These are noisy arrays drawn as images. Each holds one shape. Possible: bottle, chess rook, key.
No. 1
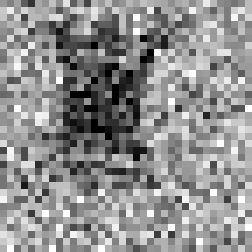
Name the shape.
chess rook
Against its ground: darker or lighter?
darker
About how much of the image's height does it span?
two thirds
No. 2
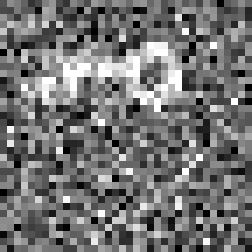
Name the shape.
key
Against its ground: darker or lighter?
lighter
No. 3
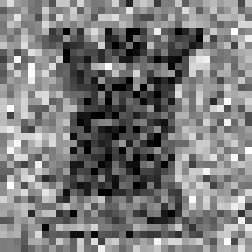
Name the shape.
chess rook
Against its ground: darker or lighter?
darker
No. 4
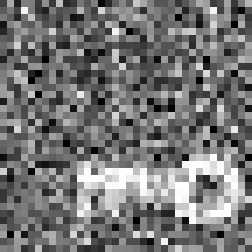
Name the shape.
key
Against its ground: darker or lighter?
lighter
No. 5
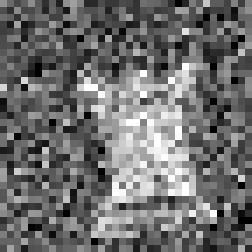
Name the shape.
chess rook
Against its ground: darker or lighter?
lighter
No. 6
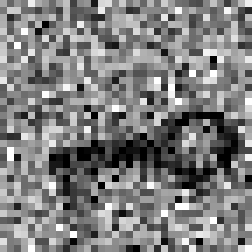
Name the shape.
key
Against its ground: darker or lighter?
darker
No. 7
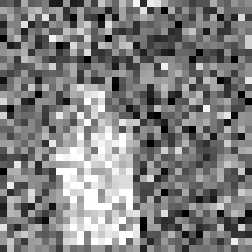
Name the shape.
bottle
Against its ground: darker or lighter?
lighter
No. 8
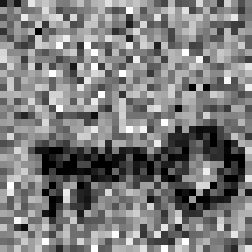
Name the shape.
key
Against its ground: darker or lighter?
darker
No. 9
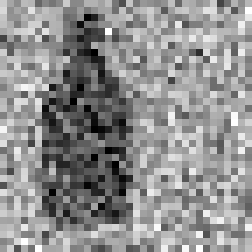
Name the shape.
bottle
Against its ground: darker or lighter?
darker
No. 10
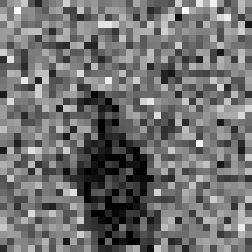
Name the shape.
bottle
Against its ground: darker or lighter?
darker
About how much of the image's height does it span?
two thirds
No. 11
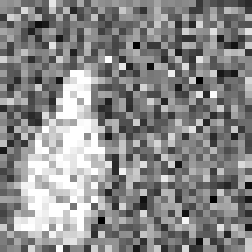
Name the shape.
bottle
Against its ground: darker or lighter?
lighter
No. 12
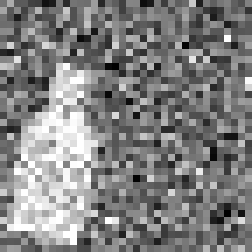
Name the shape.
bottle
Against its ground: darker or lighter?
lighter
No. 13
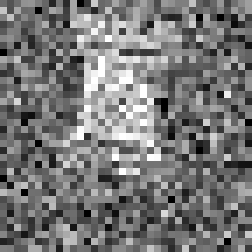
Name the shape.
chess rook
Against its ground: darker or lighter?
lighter
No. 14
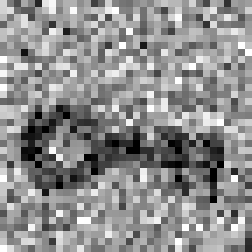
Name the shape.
key
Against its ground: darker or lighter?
darker
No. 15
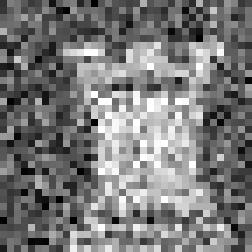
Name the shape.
chess rook
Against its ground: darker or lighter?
lighter
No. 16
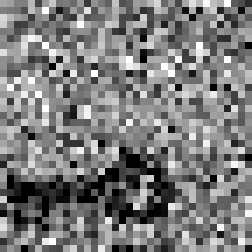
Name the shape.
key
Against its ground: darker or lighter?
darker
